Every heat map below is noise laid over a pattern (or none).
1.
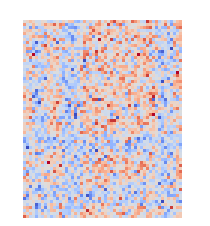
bands of rows crossing bands of columns
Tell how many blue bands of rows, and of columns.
2 and 3
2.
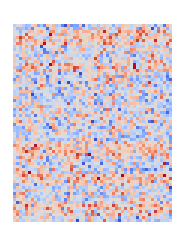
bands of rows
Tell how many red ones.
5
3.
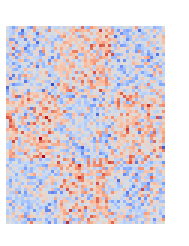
a checkerboard
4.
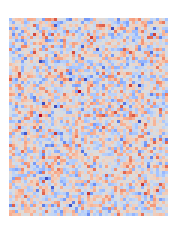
only noise
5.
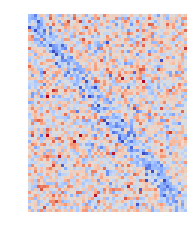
a diagonal band
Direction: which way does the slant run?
top left to bottom right
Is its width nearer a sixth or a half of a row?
a sixth
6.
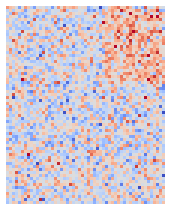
one block
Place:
top right
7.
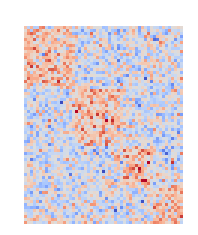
blocks along the diagonal
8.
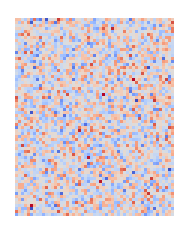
only noise
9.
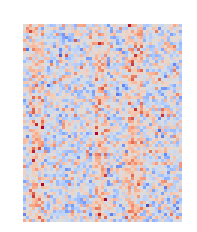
bands of columns
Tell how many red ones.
3
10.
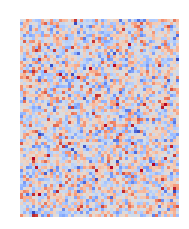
only noise
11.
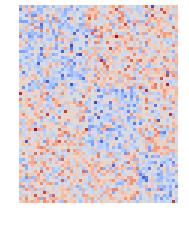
blocks along the diagonal
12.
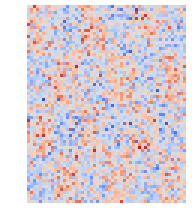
a checkerboard
